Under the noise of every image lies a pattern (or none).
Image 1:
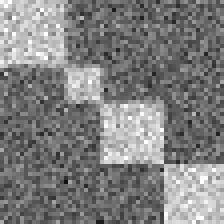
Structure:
blocks along the diagonal
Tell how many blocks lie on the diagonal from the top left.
4
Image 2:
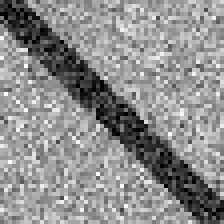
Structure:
a diagonal band
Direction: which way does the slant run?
top left to bottom right
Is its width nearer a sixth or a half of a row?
a sixth
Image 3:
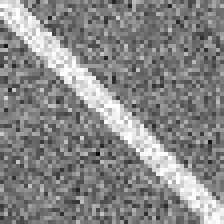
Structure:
a diagonal band
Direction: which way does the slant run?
top left to bottom right
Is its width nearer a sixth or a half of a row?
a sixth
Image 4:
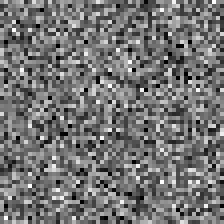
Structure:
only noise
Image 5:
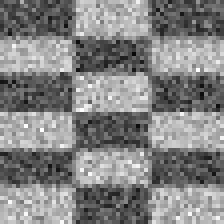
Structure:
a checkerboard
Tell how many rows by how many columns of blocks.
6 by 3
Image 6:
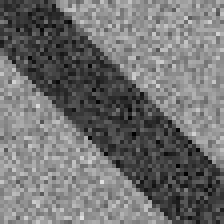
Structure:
a diagonal band
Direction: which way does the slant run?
top left to bottom right
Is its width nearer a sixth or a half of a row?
a half
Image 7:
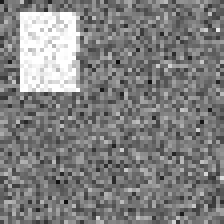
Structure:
one block
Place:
top left
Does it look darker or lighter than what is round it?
lighter
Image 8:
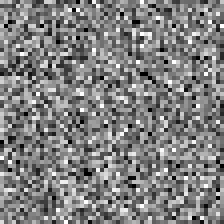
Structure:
only noise
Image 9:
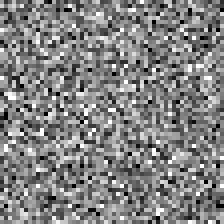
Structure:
only noise
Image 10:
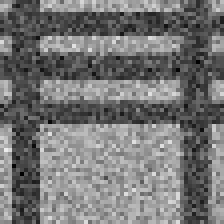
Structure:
bands of rows crossing bands of columns
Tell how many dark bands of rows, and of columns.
3 and 2
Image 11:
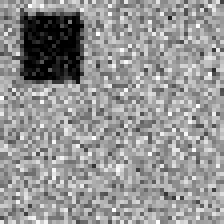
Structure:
one block
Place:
top left
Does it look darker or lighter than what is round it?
darker
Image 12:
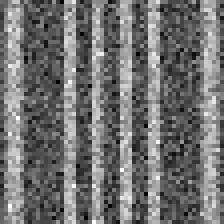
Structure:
bands of columns
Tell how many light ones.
6
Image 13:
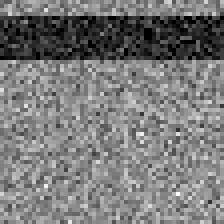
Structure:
one band of rows
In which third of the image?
top
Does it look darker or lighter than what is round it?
darker
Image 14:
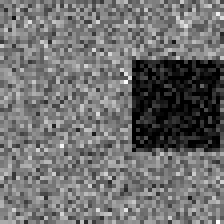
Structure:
one block
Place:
middle right
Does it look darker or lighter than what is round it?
darker
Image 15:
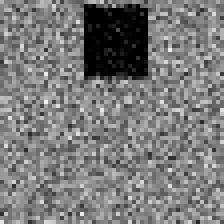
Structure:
one block
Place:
top middle
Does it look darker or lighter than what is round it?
darker
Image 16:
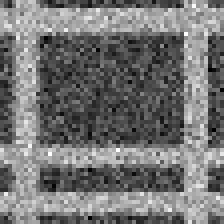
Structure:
bands of rows crossing bands of columns
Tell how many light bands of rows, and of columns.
3 and 2
